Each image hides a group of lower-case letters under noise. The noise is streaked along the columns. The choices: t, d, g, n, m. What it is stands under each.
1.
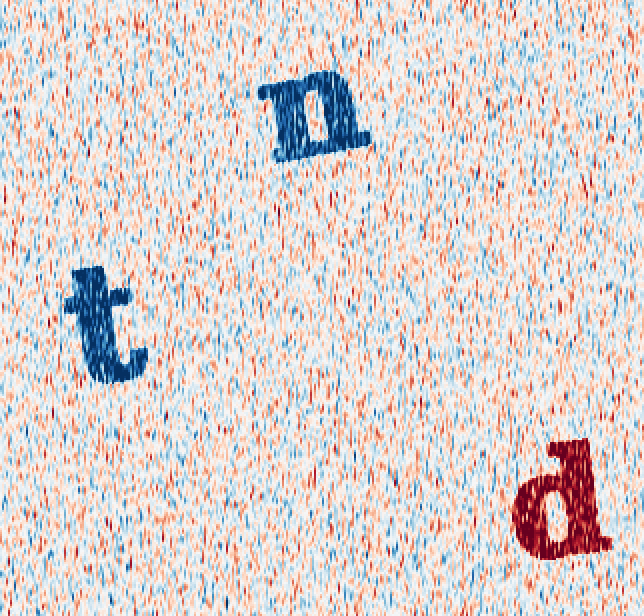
top middle: blue n; middle left: blue t; bottom right: red d
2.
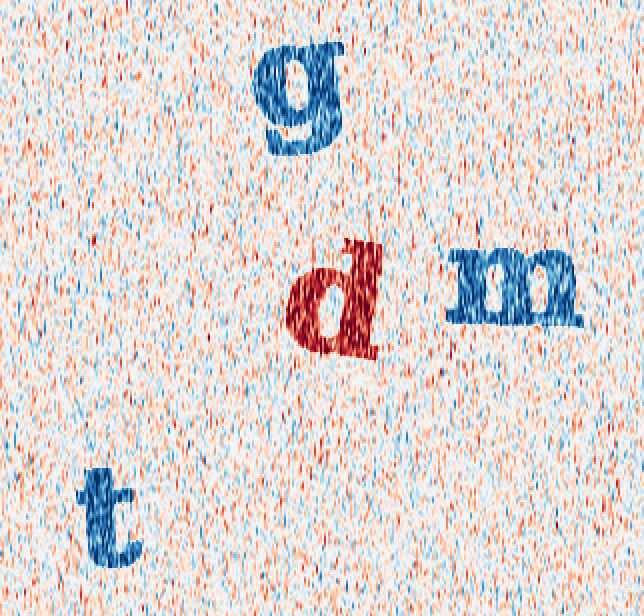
top middle: blue g; centre: red d; middle right: blue m; bottom left: blue t
